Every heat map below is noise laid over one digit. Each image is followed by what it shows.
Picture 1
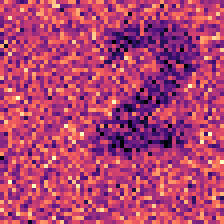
2
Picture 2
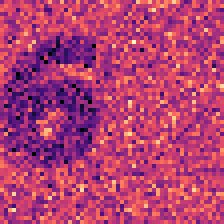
6
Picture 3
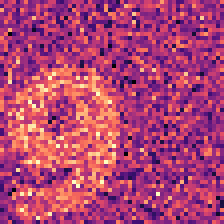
9
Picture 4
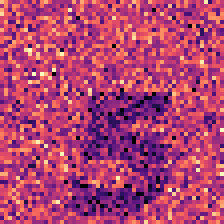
5
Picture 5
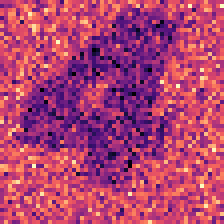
4
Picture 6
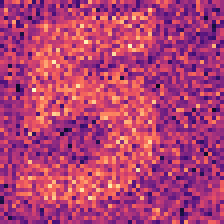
5
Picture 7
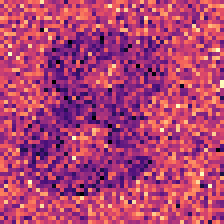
8
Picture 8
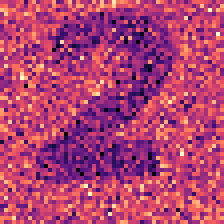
2
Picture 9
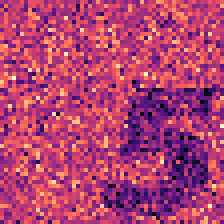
5
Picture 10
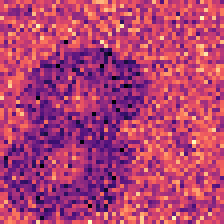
8
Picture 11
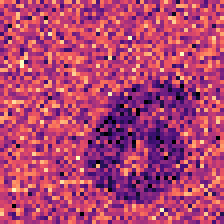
6
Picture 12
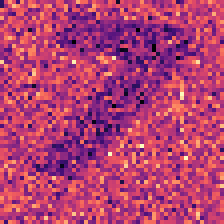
7
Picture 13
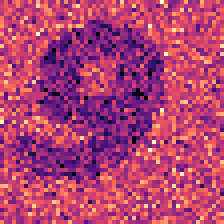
9
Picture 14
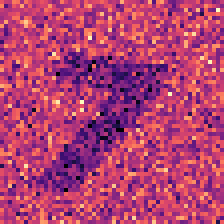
7
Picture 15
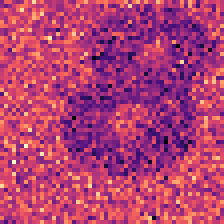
8
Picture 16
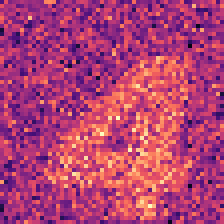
4
